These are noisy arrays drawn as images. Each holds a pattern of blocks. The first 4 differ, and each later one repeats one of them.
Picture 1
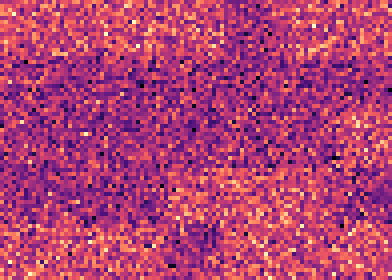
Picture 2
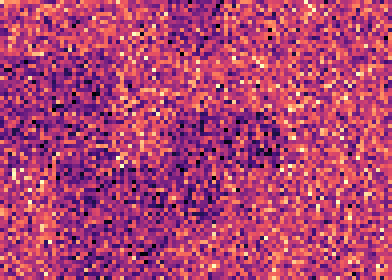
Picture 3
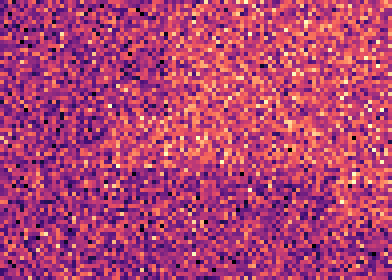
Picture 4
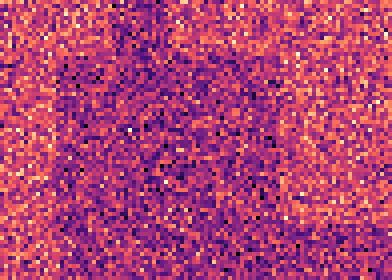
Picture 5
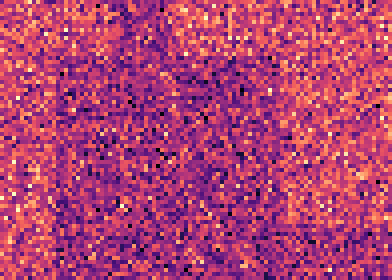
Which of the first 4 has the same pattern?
4
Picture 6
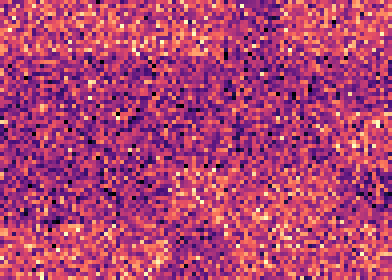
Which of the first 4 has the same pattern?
1
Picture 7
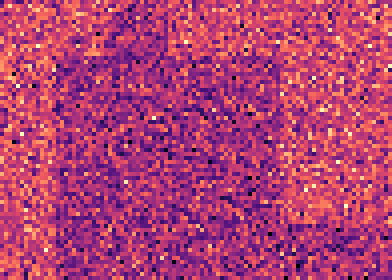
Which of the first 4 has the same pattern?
4
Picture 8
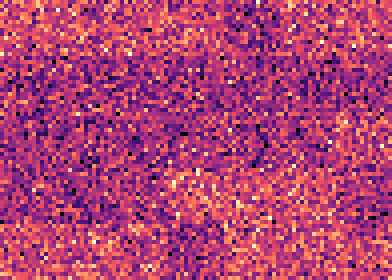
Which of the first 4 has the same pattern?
1
